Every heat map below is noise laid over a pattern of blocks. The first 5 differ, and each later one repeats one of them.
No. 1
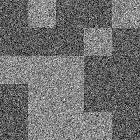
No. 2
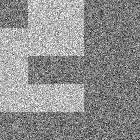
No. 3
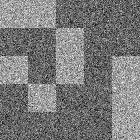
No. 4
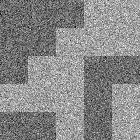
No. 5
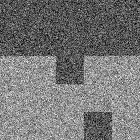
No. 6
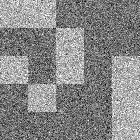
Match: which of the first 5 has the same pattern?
3
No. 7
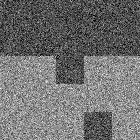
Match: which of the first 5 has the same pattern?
5
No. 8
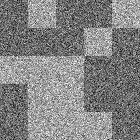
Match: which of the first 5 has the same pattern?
1
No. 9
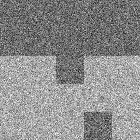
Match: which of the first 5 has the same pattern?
5
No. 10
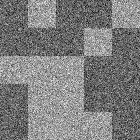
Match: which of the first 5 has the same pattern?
1
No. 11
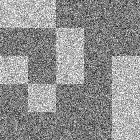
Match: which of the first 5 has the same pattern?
3
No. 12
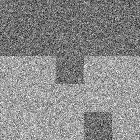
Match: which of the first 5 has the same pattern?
5
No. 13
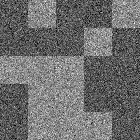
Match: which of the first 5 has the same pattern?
1
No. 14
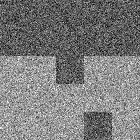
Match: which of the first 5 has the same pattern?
5
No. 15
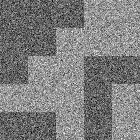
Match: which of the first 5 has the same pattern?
4
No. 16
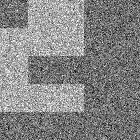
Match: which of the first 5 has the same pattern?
2
